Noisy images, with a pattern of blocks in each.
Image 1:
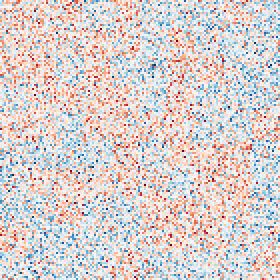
mirrored about the diagonal from the top left
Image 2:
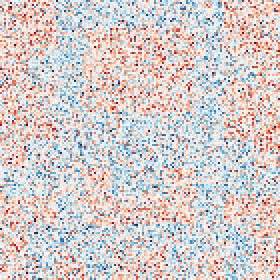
left and right mirror each other
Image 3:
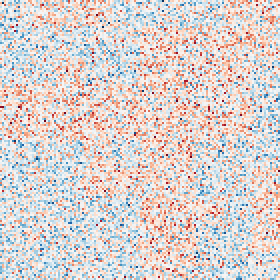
mirrored about the diagonal from the bottom left
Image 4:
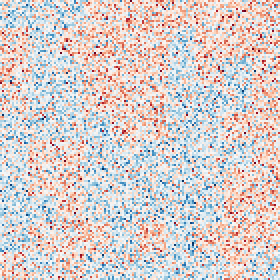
no symmetry
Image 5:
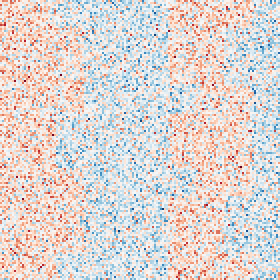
top and bottom mirror each other
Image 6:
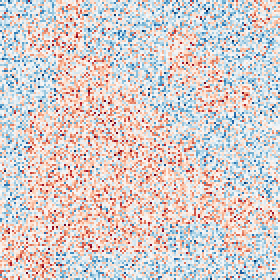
mirrored about the diagonal from the bottom left
